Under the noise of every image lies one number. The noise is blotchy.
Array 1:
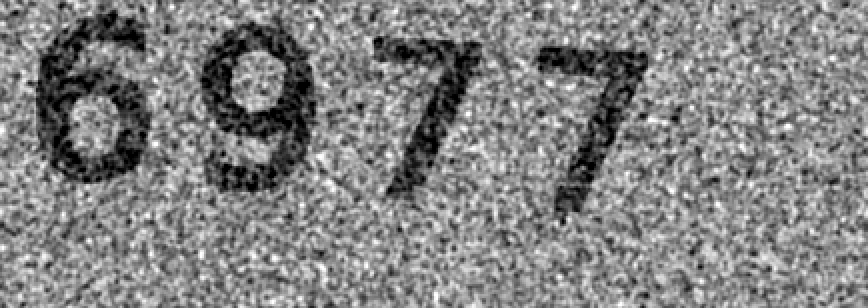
6977
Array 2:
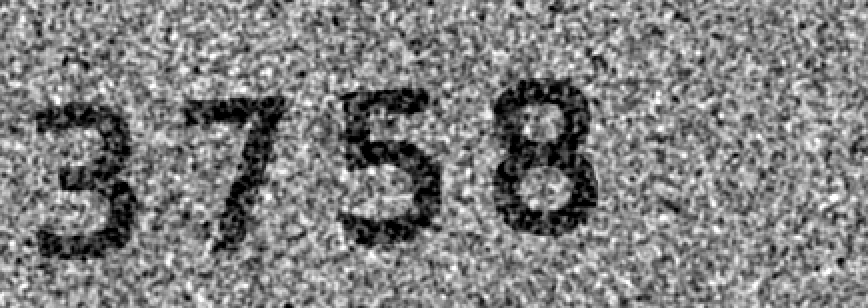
3758
